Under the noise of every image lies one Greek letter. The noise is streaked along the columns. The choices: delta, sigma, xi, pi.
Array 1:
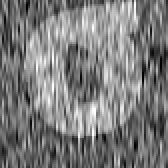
sigma
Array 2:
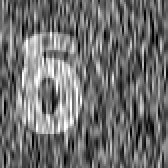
delta
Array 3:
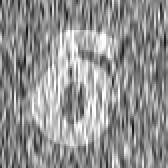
delta
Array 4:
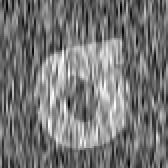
sigma
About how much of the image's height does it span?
two thirds
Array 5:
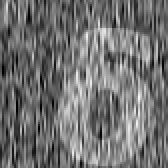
delta
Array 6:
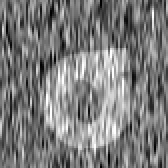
sigma
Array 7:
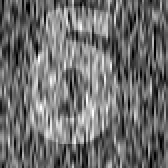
delta
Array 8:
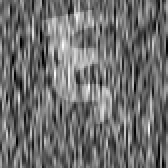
xi
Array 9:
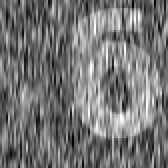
delta
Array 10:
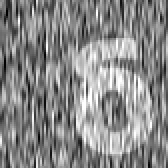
delta
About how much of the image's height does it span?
two thirds
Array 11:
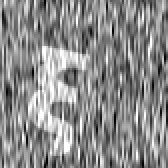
xi
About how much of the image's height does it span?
two thirds
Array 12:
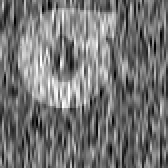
sigma
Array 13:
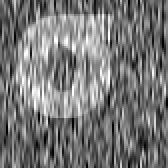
sigma
